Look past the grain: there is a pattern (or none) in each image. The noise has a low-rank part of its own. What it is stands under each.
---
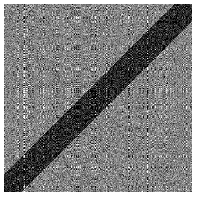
a diagonal band
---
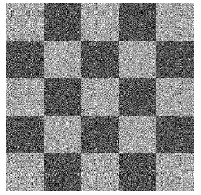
a checkerboard
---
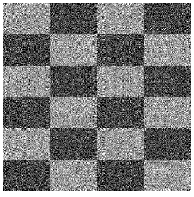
a checkerboard
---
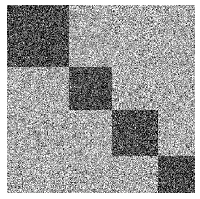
blocks along the diagonal
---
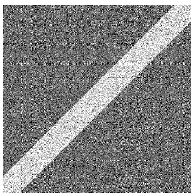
a diagonal band
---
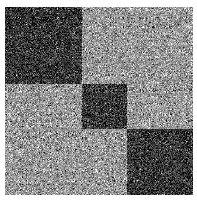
blocks along the diagonal
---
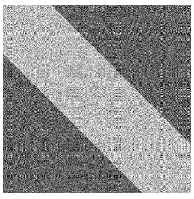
a diagonal band
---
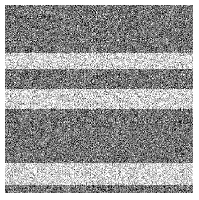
bands of rows
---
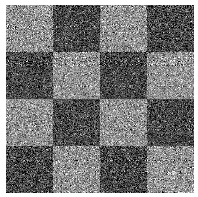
a checkerboard
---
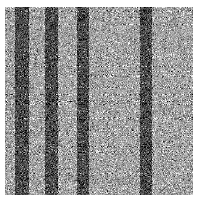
bands of columns
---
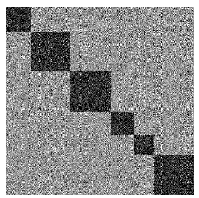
blocks along the diagonal
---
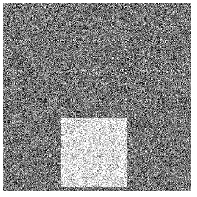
one block
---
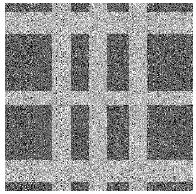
bands of rows crossing bands of columns
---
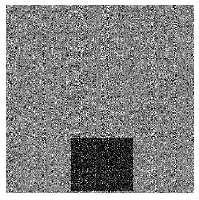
one block
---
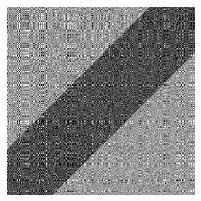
a diagonal band
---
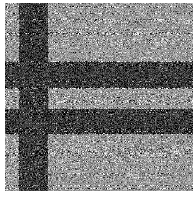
bands of rows crossing bands of columns
